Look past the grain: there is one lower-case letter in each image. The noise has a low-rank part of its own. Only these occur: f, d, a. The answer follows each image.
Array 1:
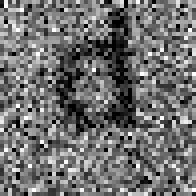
d
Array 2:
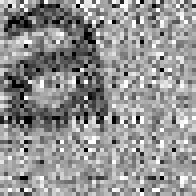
a
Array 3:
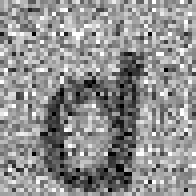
d
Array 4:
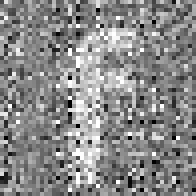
f
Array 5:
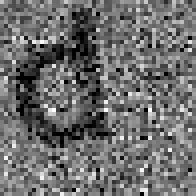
d
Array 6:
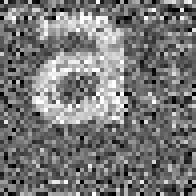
a
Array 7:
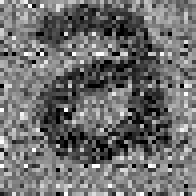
a
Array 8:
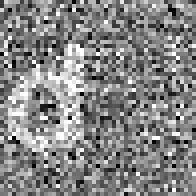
d
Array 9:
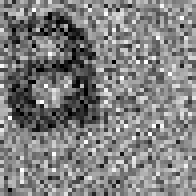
a
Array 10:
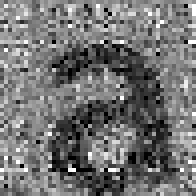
a
